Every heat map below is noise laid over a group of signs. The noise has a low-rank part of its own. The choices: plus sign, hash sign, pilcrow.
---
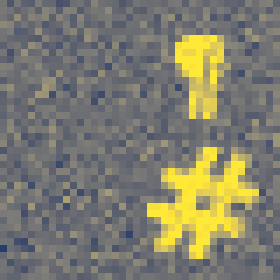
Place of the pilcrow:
top right
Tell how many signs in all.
2
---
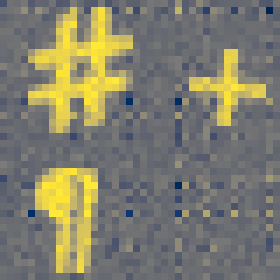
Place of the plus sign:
top right
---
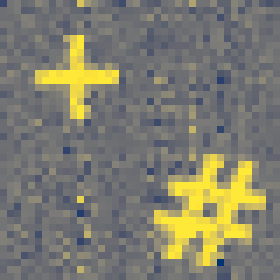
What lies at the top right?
nothing
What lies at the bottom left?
nothing
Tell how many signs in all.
2
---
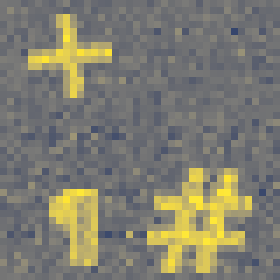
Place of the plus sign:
top left
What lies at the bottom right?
hash sign
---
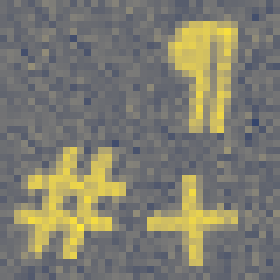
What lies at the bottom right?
plus sign
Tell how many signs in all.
3
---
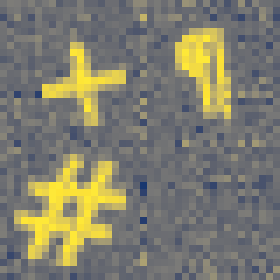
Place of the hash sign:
bottom left
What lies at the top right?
pilcrow
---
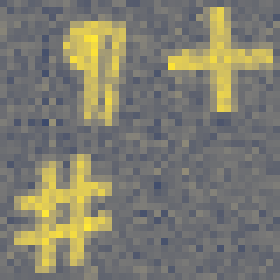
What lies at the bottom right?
nothing
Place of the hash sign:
bottom left
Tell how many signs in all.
3
